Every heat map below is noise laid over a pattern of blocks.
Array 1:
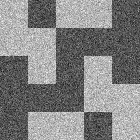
the same after a half turn
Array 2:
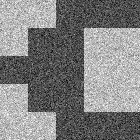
top and bottom mirror each other
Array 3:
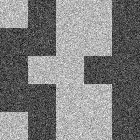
top and bottom mirror each other
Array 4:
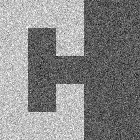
top and bottom mirror each other
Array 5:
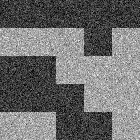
no symmetry
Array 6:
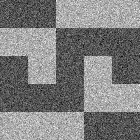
the same after a half turn
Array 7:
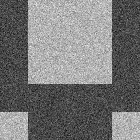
left and right mirror each other
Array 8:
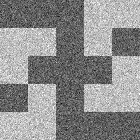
the same after a half turn
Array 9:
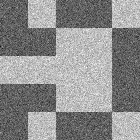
top and bottom mirror each other
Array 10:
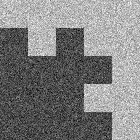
mirrored about the diagonal from the bottom left
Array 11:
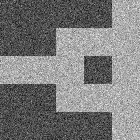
top and bottom mirror each other
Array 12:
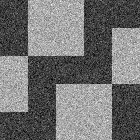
the same after a half turn
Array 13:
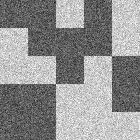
no symmetry
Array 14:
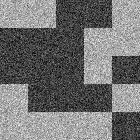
no symmetry
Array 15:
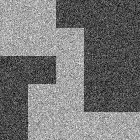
no symmetry
